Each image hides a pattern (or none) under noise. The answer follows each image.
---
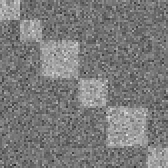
blocks along the diagonal
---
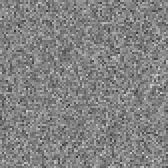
only noise
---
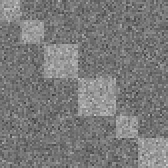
blocks along the diagonal
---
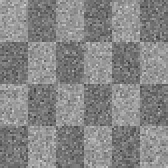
a checkerboard
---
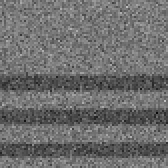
bands of rows
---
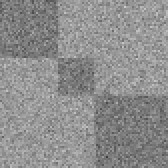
blocks along the diagonal
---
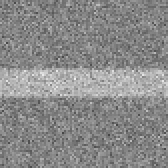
one band of rows
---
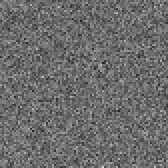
only noise
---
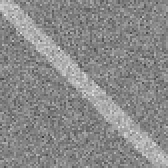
a diagonal band
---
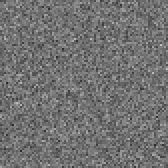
only noise
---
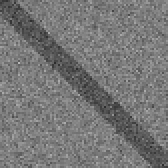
a diagonal band
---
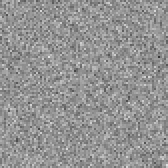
only noise
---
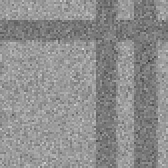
bands of rows crossing bands of columns
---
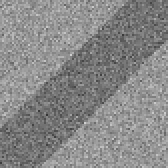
a diagonal band
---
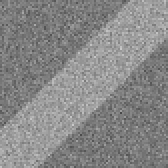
a diagonal band
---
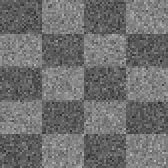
a checkerboard
